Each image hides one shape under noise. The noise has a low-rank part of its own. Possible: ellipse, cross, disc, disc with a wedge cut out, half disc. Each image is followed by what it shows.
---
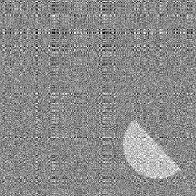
half disc
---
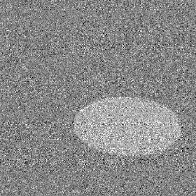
ellipse
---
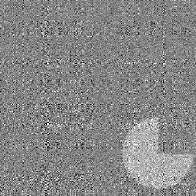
disc with a wedge cut out
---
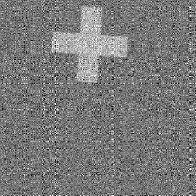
cross
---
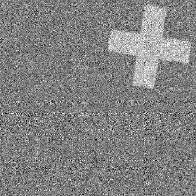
cross
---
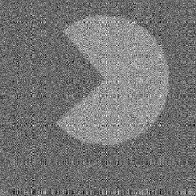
disc with a wedge cut out
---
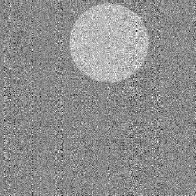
disc
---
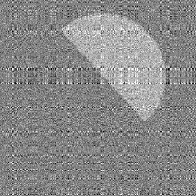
half disc
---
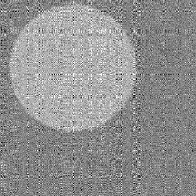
disc
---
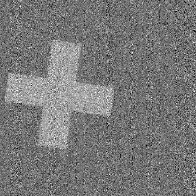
cross
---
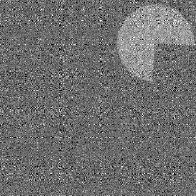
disc with a wedge cut out
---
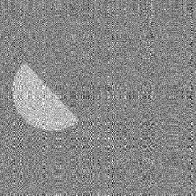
half disc
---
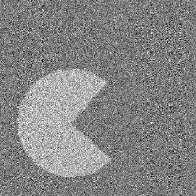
disc with a wedge cut out
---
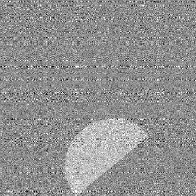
half disc
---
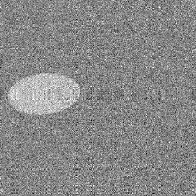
ellipse
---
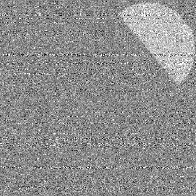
half disc
